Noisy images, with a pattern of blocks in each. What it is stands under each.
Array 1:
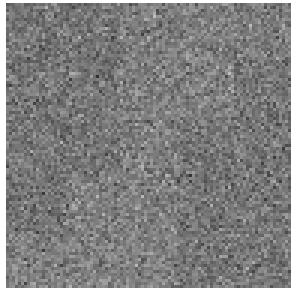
the same after a half turn
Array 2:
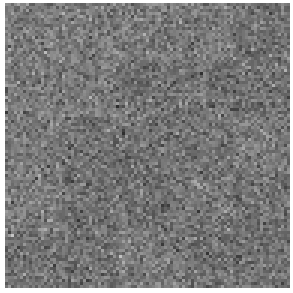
mirrored about the diagonal from the top left
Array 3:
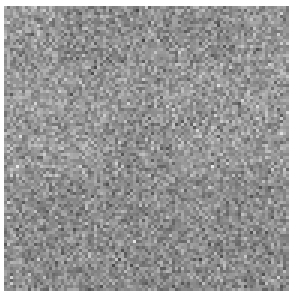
left and right mirror each other
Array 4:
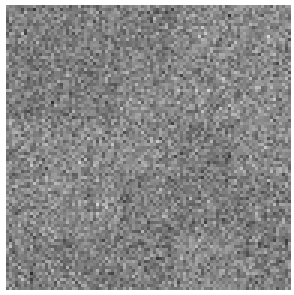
no symmetry
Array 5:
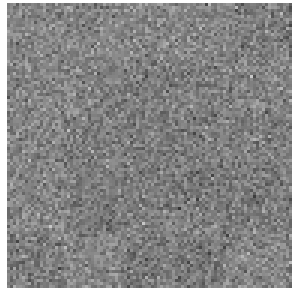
mirrored about the diagonal from the top left
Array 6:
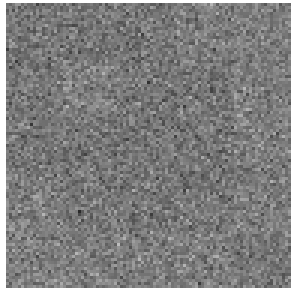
mirrored about the diagonal from the top left
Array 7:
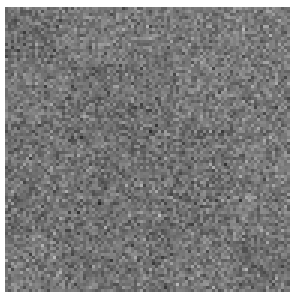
mirrored about the diagonal from the bottom left
